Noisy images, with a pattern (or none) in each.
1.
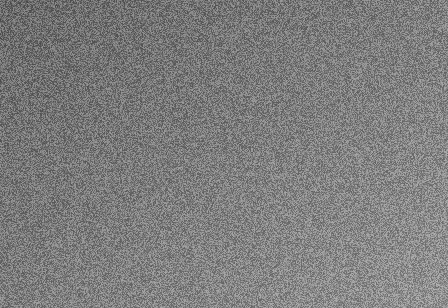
a smooth slope
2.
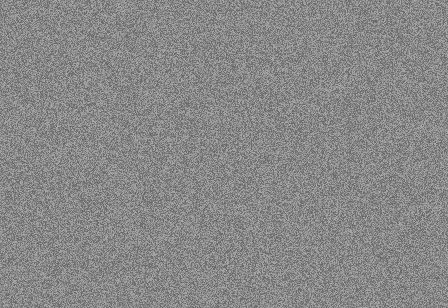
only noise
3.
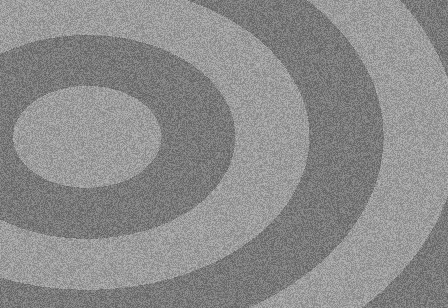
rings round one point
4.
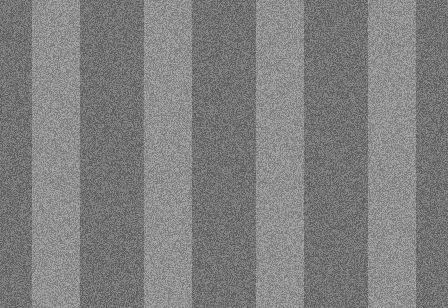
vertical stripes
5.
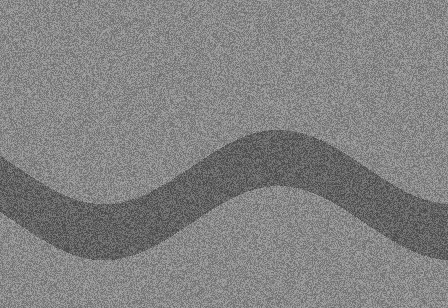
a wavy band
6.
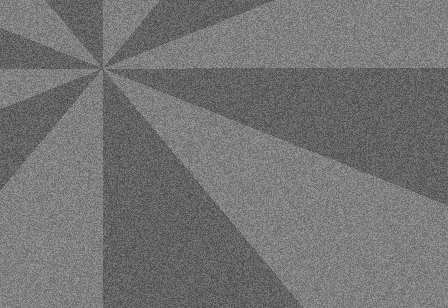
spokes from one point
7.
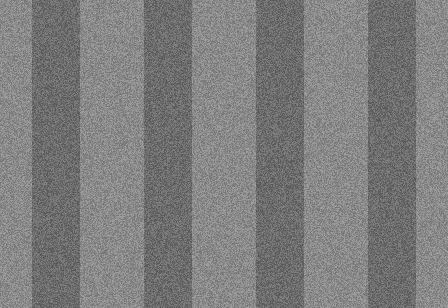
vertical stripes
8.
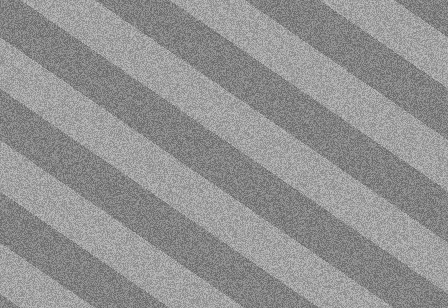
diagonal stripes
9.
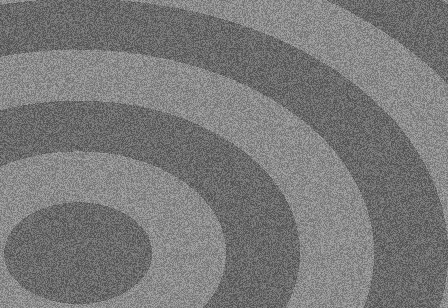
rings round one point
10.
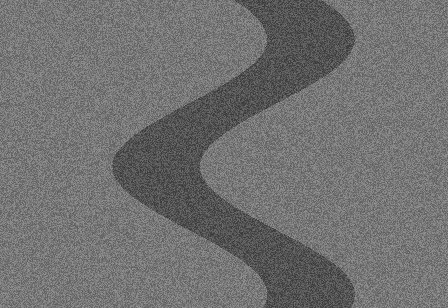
a wavy band
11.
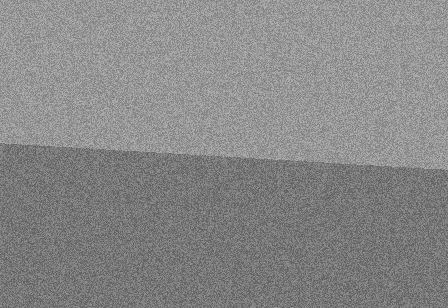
a sharp edge
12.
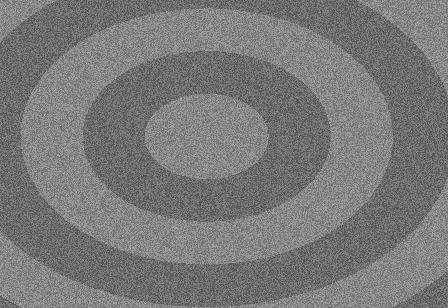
rings round one point
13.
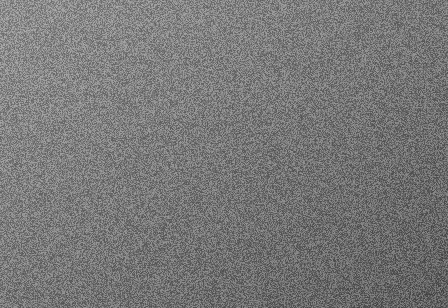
a smooth slope
